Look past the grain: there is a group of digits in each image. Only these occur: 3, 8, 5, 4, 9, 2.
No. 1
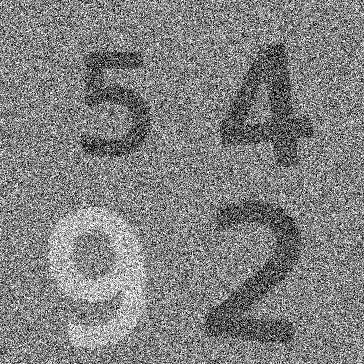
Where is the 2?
bottom right
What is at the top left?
5
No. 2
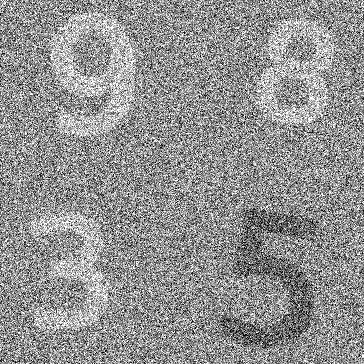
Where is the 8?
top right
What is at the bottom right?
5
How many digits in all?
4
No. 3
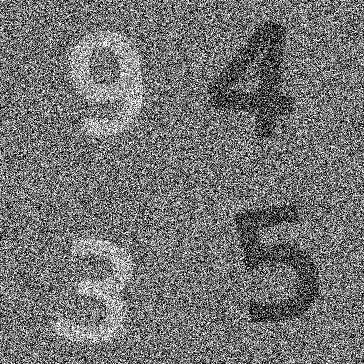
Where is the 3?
bottom left
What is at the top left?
9
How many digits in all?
4
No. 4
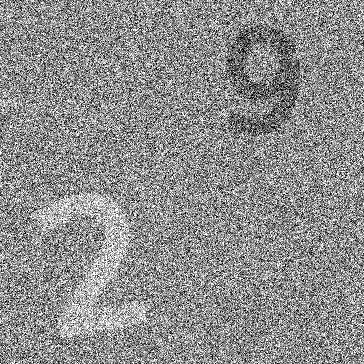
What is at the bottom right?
nothing
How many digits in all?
2
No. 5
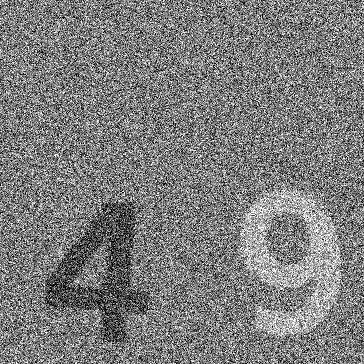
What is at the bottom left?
4
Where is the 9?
bottom right
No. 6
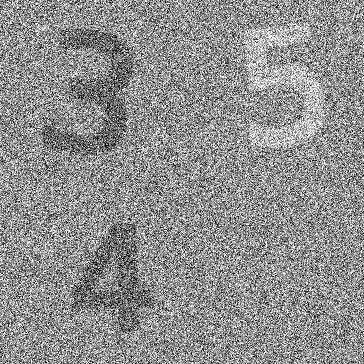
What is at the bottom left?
4
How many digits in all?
3
